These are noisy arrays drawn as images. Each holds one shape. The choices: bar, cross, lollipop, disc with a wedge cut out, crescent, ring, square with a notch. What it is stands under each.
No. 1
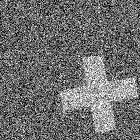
light cross
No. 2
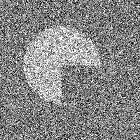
light disc with a wedge cut out
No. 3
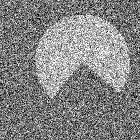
light disc with a wedge cut out
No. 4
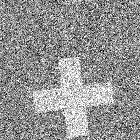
light cross
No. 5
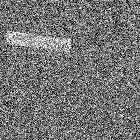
light bar
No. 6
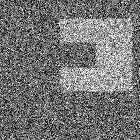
light square with a notch
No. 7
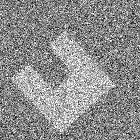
light square with a notch
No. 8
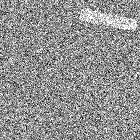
light bar, top right
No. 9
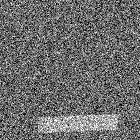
light bar
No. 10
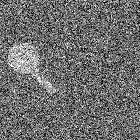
light lollipop, middle left
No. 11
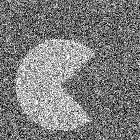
light disc with a wedge cut out
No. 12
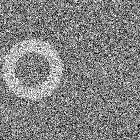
light ring, middle left
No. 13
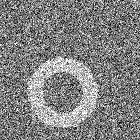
light ring
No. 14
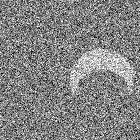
light crescent
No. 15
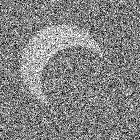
light crescent
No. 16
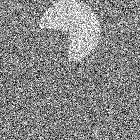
light disc with a wedge cut out, top middle
